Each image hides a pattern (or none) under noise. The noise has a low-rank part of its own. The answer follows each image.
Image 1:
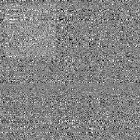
one block
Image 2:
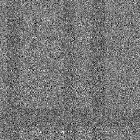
bands of rows crossing bands of columns
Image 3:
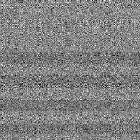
bands of rows
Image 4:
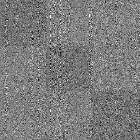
blocks along the diagonal
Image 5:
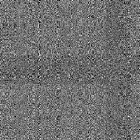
bands of rows crossing bands of columns
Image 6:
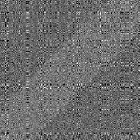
a diagonal band
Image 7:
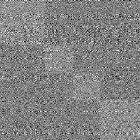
blocks along the diagonal
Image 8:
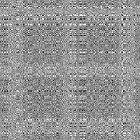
bands of rows crossing bands of columns
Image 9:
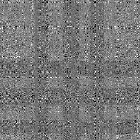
bands of rows crossing bands of columns
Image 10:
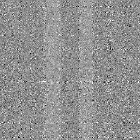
bands of columns
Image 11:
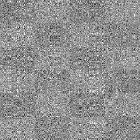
a checkerboard
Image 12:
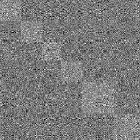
blocks along the diagonal
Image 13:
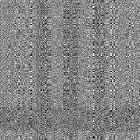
bands of rows crossing bands of columns
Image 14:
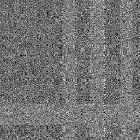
bands of rows crossing bands of columns
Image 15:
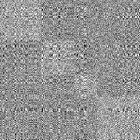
blocks along the diagonal
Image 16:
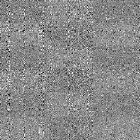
a checkerboard
